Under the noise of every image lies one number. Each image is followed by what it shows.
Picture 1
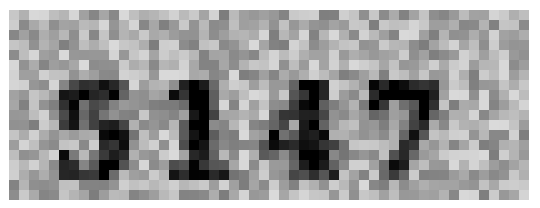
5147
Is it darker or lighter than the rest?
darker
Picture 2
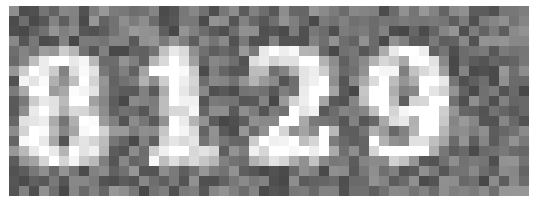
8129
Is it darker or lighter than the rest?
lighter
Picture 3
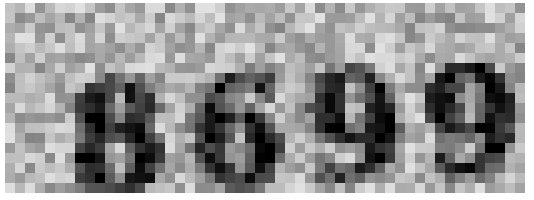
8699
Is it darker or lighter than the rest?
darker
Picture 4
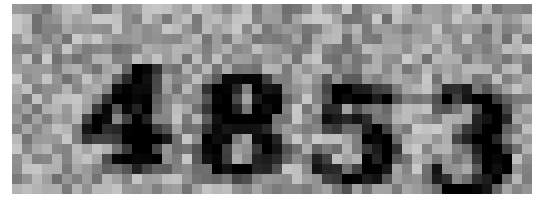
4853
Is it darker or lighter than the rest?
darker
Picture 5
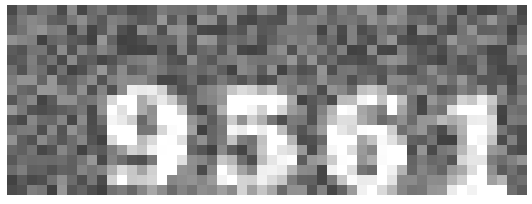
9561
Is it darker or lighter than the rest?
lighter
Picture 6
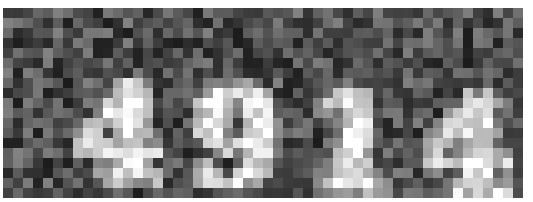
4914
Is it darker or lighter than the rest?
lighter
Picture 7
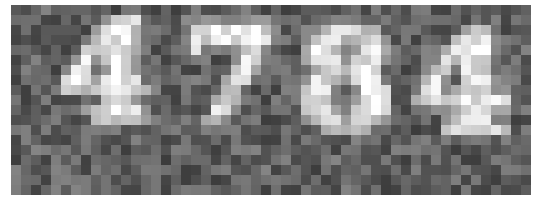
4784
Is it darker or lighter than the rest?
lighter
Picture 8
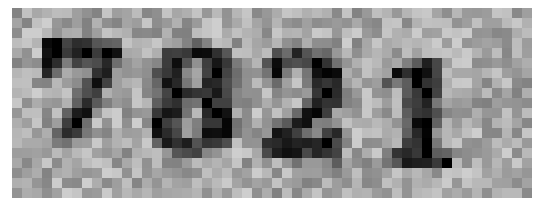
7821
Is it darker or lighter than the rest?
darker
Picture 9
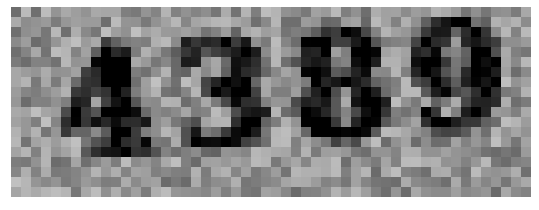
4389
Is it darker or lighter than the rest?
darker
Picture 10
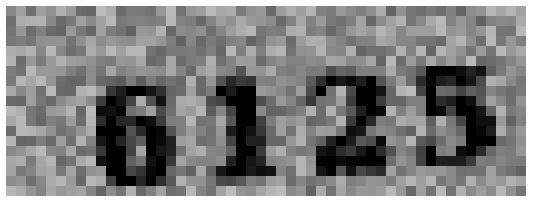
6125
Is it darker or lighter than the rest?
darker
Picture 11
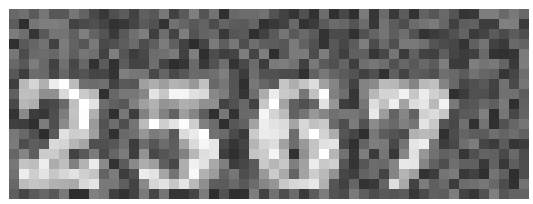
2567
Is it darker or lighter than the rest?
lighter
